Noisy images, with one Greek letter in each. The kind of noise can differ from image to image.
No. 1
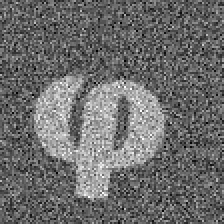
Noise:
low rank plus noise
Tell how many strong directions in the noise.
two
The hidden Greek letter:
phi
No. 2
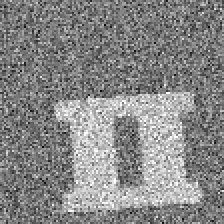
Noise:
independent entries
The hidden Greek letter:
pi
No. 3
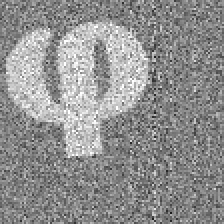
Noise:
columns of uneven size
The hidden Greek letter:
phi
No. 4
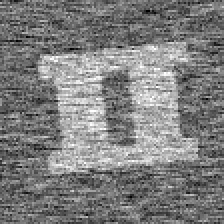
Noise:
streaked along the rows
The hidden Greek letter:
pi
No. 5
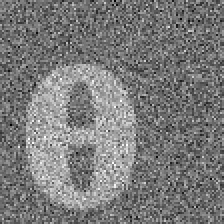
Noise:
low rank plus noise
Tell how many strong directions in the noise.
three or four
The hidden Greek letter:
theta
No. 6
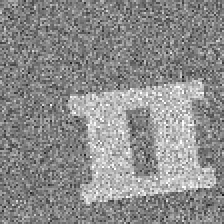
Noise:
low rank plus noise
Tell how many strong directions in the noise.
two
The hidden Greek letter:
pi
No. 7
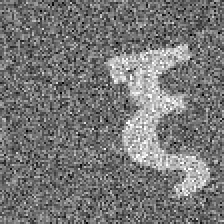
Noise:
independent entries
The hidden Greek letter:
xi
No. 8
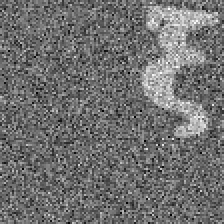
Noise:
independent entries
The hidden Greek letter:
xi
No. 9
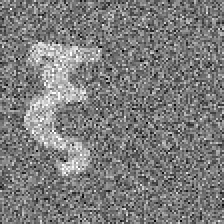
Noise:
low rank plus noise
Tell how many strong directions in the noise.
one
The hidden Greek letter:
xi
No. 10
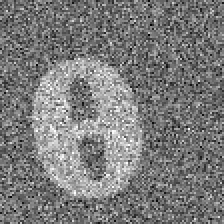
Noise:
independent entries
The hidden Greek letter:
theta
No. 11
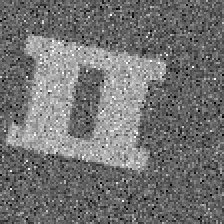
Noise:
heavy tails
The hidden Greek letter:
pi
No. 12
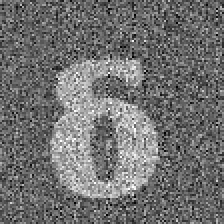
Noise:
columns of uneven size
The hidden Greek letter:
delta
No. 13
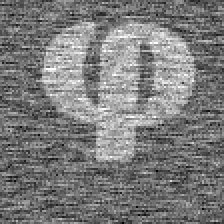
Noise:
streaked along the rows
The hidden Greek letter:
phi
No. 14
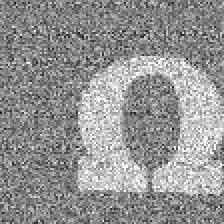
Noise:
rows of uneven size
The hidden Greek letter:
omega
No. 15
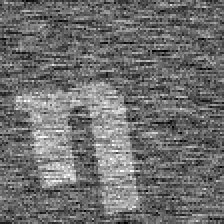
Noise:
streaked along the rows
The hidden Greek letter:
eta
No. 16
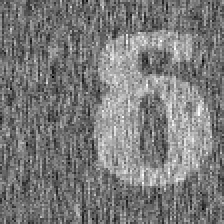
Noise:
streaked along the columns
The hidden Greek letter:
delta
